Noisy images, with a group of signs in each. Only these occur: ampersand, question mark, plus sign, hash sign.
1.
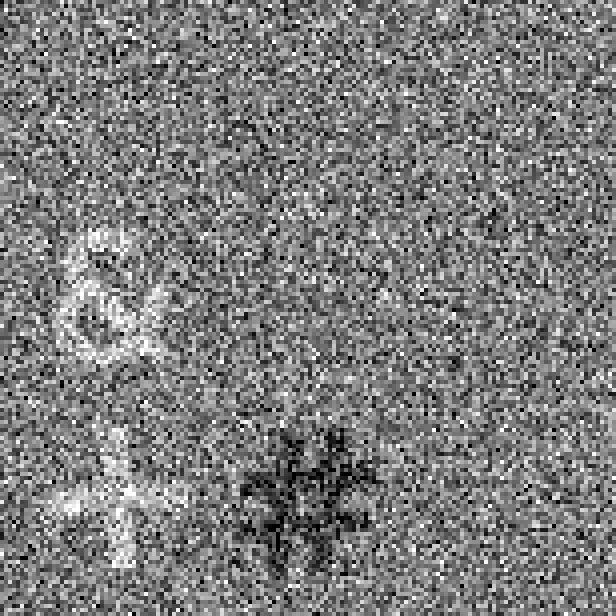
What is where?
middle left: light ampersand; bottom left: light plus sign; bottom middle: dark hash sign
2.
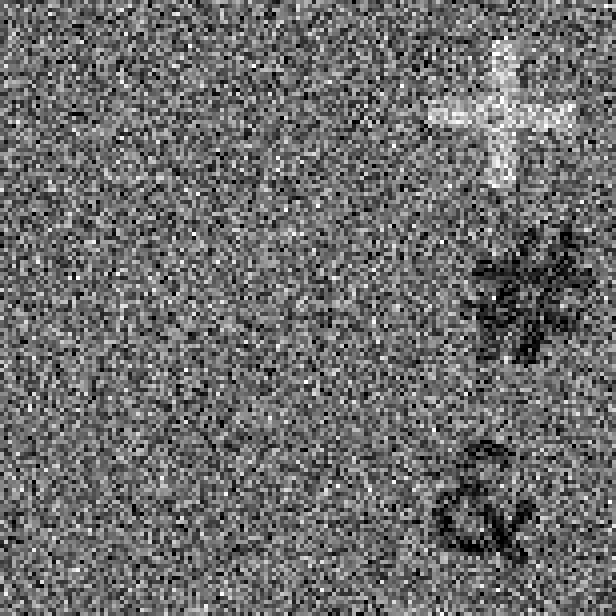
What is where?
top right: light plus sign; middle right: dark hash sign; bottom right: dark ampersand
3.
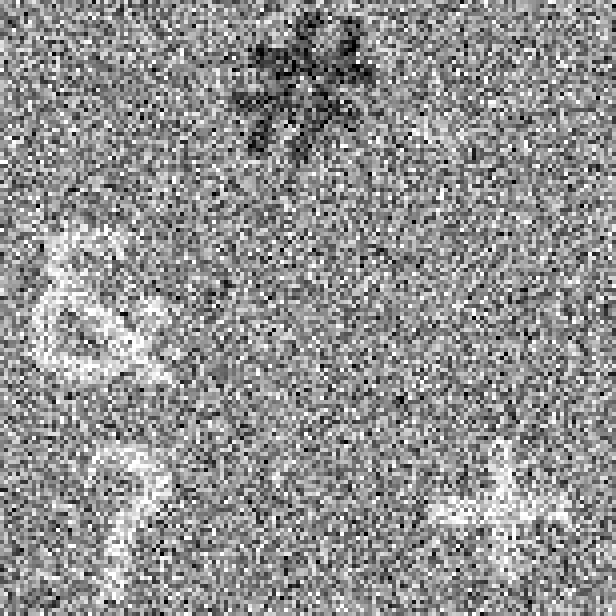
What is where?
top middle: dark hash sign; middle left: light ampersand; bottom left: light question mark; bottom right: light plus sign
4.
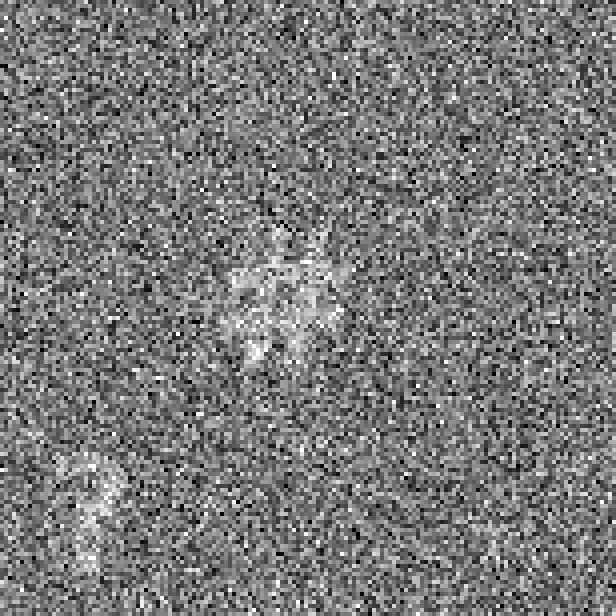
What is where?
centre: light hash sign; bottom left: light question mark
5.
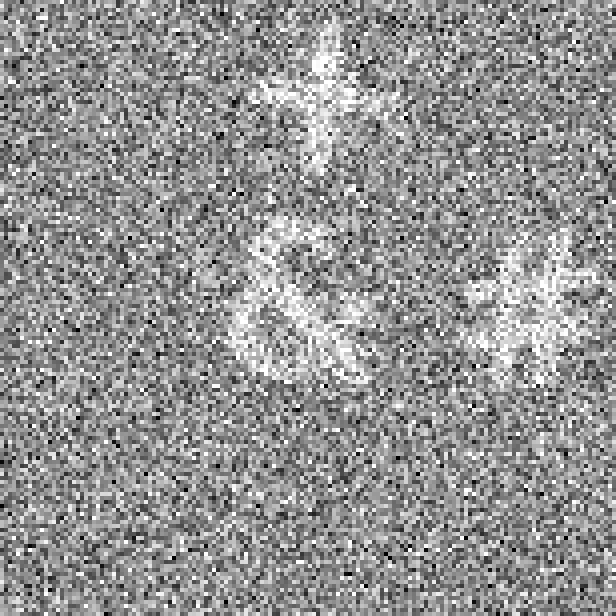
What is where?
top middle: light plus sign; centre: light ampersand; middle right: light hash sign
